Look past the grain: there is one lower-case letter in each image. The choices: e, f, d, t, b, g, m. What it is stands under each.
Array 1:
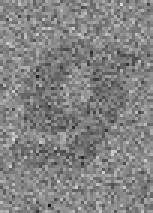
g
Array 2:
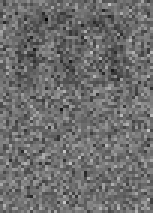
m
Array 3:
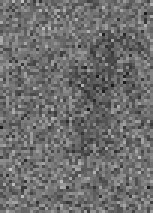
f
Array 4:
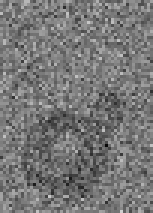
d
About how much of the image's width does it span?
two thirds
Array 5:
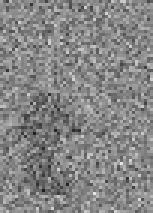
t
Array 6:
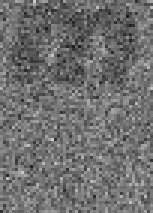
m
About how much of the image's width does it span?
nearly all
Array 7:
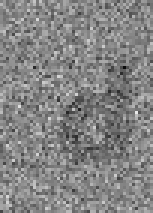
d
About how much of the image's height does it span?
half
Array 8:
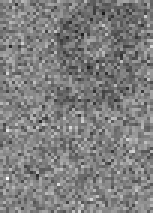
g
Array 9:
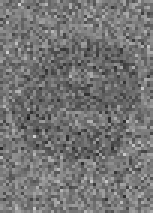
e
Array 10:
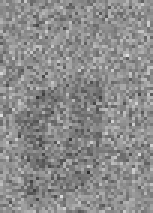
g
